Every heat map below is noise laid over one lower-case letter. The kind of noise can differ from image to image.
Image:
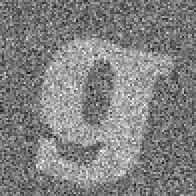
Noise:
independent entries
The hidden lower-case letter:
g
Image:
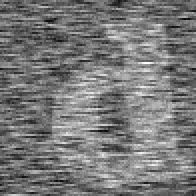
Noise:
streaked along the rows
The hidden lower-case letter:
d
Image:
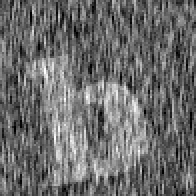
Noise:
streaked along the columns
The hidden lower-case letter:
b
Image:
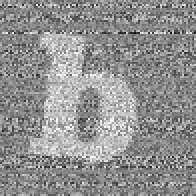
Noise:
rows of uneven size
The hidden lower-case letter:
b
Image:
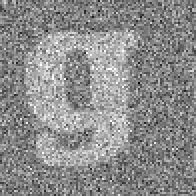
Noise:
independent entries
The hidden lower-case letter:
g
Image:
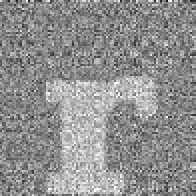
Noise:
low rank plus noise
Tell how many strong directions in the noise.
three or four
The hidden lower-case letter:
r
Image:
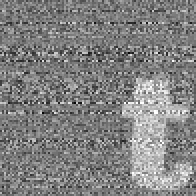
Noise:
rows of uneven size
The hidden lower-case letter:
t
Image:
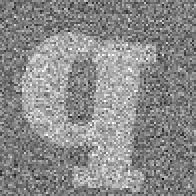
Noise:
low rank plus noise
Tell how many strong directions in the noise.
five to eight
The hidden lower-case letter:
q
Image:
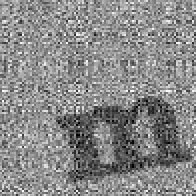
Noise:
low rank plus noise
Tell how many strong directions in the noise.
two
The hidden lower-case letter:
m
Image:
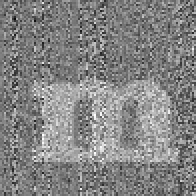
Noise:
columns of uneven size
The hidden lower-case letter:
m
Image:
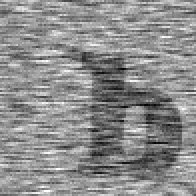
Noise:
streaked along the rows
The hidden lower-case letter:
b
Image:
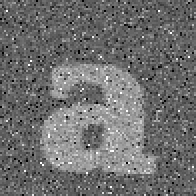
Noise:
heavy tails
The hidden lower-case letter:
a
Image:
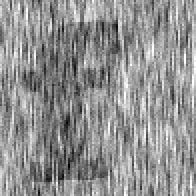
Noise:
streaked along the columns
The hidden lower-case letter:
f
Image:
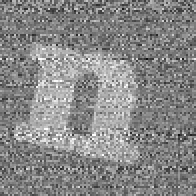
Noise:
rows of uneven size
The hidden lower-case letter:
n
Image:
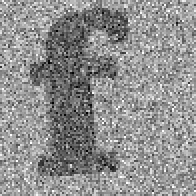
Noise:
independent entries
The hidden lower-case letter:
f
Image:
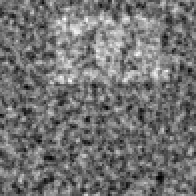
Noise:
blotchy
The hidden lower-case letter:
m
